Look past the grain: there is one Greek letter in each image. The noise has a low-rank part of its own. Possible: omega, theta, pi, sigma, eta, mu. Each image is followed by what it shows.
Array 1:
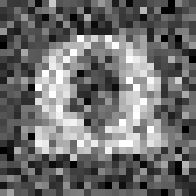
omega
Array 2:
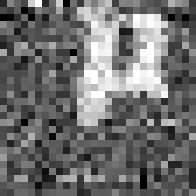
mu
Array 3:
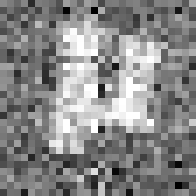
mu
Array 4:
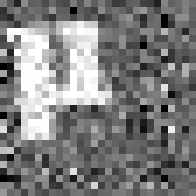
mu
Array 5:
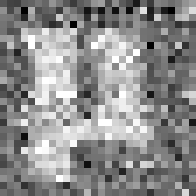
mu
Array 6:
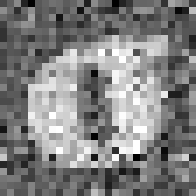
sigma
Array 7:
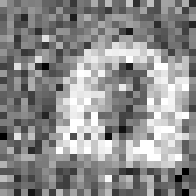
omega
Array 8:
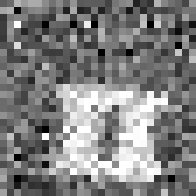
pi
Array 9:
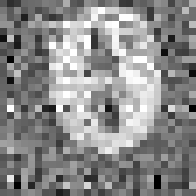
theta
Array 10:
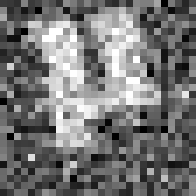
mu
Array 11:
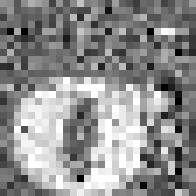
sigma
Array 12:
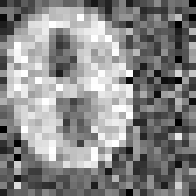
theta
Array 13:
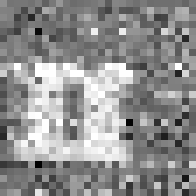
pi
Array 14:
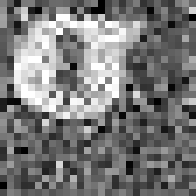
sigma
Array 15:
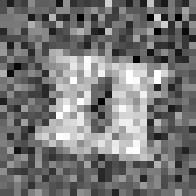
pi
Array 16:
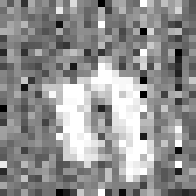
eta
